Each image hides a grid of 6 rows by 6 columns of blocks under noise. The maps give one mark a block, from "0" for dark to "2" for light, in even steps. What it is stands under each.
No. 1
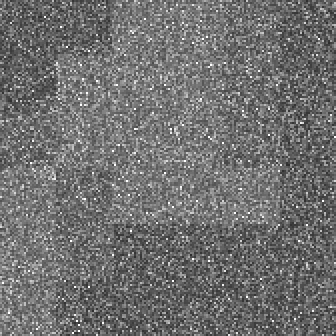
0 0 2 2 1 0
0 2 2 2 1 0
1 2 2 2 1 0
2 1 2 2 2 0
2 1 0 0 0 0
2 0 0 0 0 0
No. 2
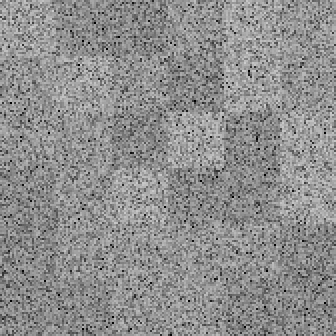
2 0 0 1 2 1
1 2 1 0 2 1
1 1 0 2 0 2
0 1 2 0 0 2
0 1 1 1 1 0
0 0 1 1 0 0
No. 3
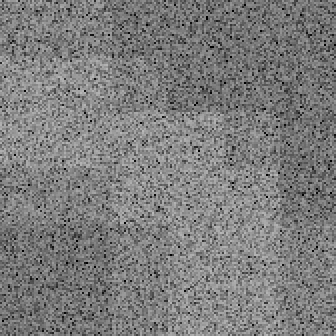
1 1 0 0 0 0
2 2 1 0 0 0
2 2 2 2 1 0
1 1 2 2 2 0
0 0 1 2 2 1
0 0 1 2 2 1
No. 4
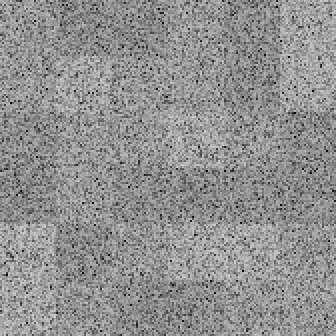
1 0 0 1 0 2
1 2 1 1 0 2
0 1 1 2 1 0
0 1 0 0 0 0
2 0 1 2 2 1
2 1 0 0 1 1
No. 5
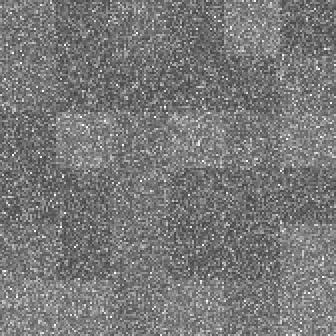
1 0 1 0 2 0
1 0 0 0 0 1
0 2 1 2 1 2
0 0 1 0 0 0
1 0 1 0 0 2
2 2 1 2 1 2
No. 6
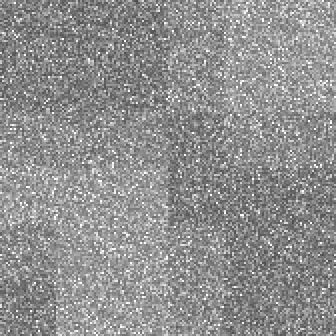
0 0 0 1 2 2
0 0 0 1 2 2
1 1 1 0 1 1
2 2 2 0 0 0
1 2 2 1 0 0
0 2 2 1 0 0
